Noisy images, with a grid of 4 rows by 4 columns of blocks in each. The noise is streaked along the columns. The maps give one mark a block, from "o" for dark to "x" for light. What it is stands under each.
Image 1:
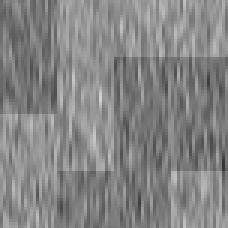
o x x x
o x o o
x x o o
x o o x
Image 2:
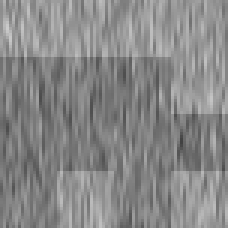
x x x x
o o o x
o o o o
o x o x
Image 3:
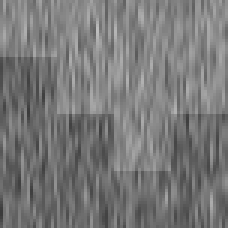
x x x x
o x x x
o o x o
o o o o
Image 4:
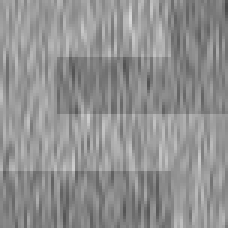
x x x o
x o o o
x x x x
o o o x
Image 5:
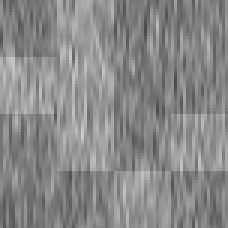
o x o o
x x o o
o x o x
o o x o
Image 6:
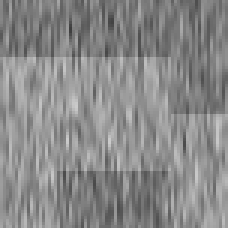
o o o o
x x x o
x x x x
x o o x
